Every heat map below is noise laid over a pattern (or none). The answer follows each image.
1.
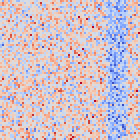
one band of columns
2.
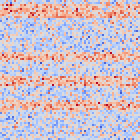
bands of rows
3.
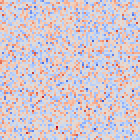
only noise
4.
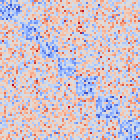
blocks along the diagonal
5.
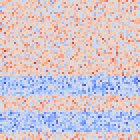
bands of rows
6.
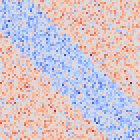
a diagonal band
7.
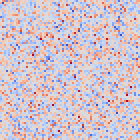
only noise
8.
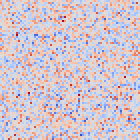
only noise
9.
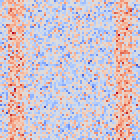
bands of columns
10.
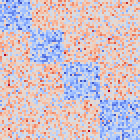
blocks along the diagonal
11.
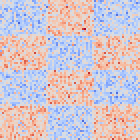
a checkerboard
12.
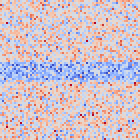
one band of rows
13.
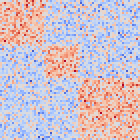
blocks along the diagonal
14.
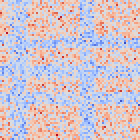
bands of rows crossing bands of columns
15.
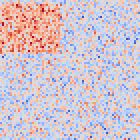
one block
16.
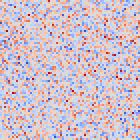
only noise
